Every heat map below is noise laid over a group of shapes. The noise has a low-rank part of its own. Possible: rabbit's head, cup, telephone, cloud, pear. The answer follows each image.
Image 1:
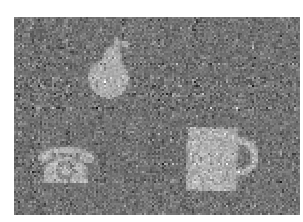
top left: light pear; bottom left: light telephone; bottom right: light cup
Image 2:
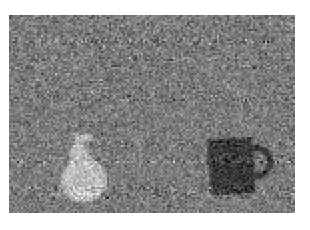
bottom left: light pear; bottom right: dark cup
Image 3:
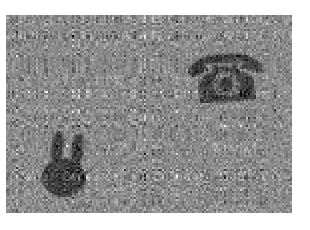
top right: dark telephone; bottom left: dark rabbit's head
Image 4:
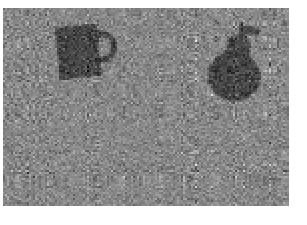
top left: dark cup; top right: dark pear
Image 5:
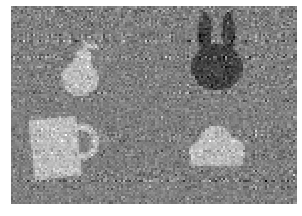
top left: light pear; top right: dark rabbit's head; bottom left: light cup; bottom right: light cloud
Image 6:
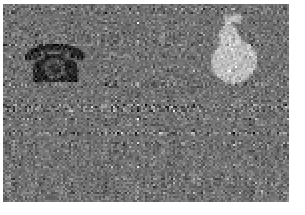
top left: dark telephone; top right: light pear
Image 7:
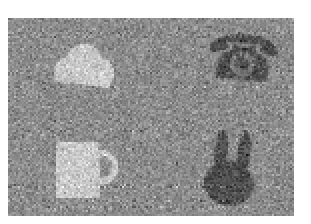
top left: light cloud; top right: dark telephone; bottom left: light cup; bottom right: dark rabbit's head
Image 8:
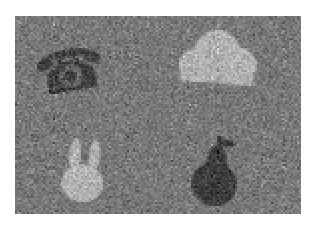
top left: dark telephone; top right: light cloud; bottom left: light rabbit's head; bottom right: dark pear
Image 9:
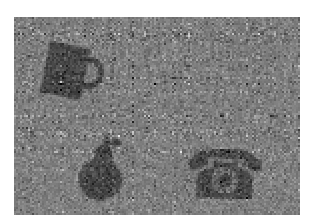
top left: dark cup; bottom left: dark pear; bottom right: dark telephone
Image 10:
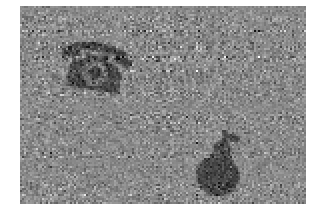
top left: dark telephone; bottom right: dark pear
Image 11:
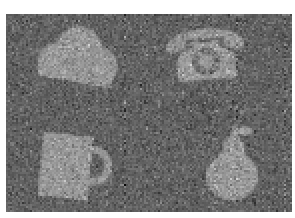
top left: light cloud; top right: light telephone; bottom left: light cup; bottom right: light pear
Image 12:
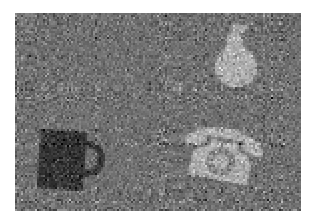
top right: light pear; bottom left: dark cup; bottom right: light telephone
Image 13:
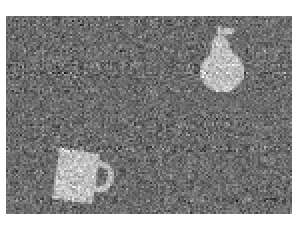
top right: light pear; bottom left: light cup
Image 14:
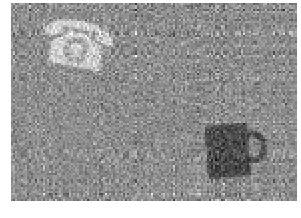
top left: light telephone; bottom right: dark cup
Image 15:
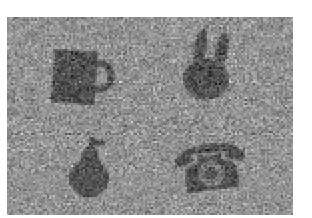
top left: dark cup; top right: dark rabbit's head; bottom left: dark pear; bottom right: dark telephone
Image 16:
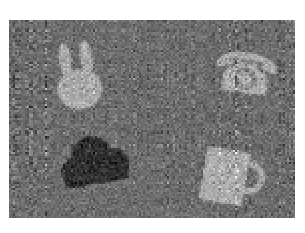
top left: light rabbit's head; top right: light telephone; bottom left: dark cloud; bottom right: light cup
